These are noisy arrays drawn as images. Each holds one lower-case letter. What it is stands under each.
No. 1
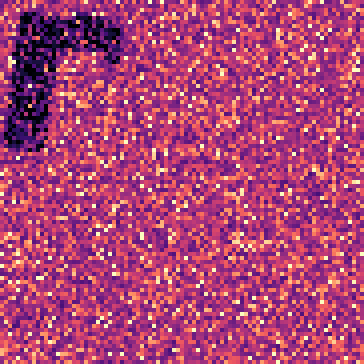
r
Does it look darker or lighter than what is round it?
darker
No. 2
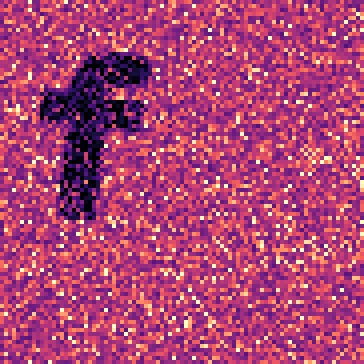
f
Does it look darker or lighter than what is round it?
darker
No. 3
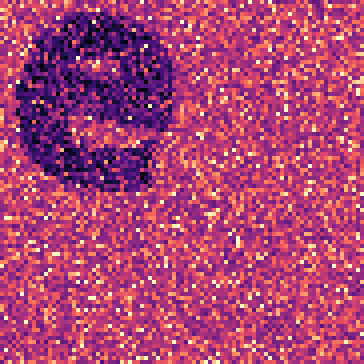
e
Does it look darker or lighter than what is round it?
darker
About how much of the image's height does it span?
half
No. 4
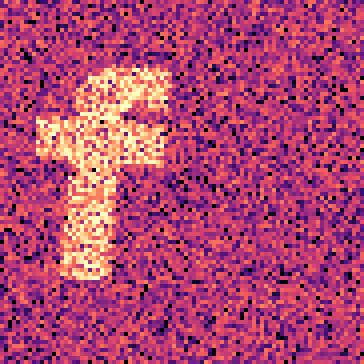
f
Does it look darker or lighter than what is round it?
lighter
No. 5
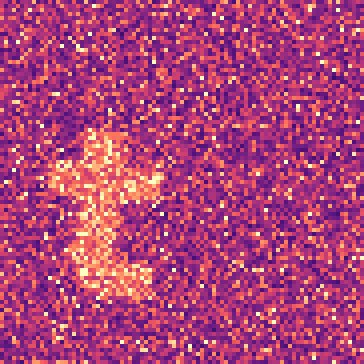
t
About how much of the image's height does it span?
half
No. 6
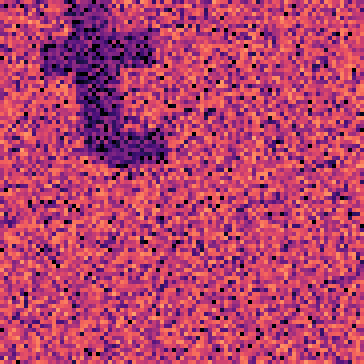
t
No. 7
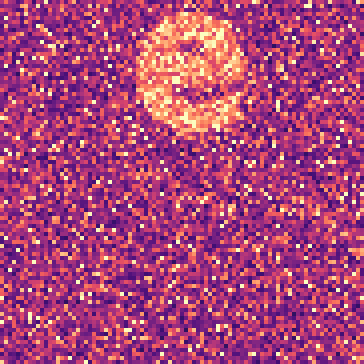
e
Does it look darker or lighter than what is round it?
lighter
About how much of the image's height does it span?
a third
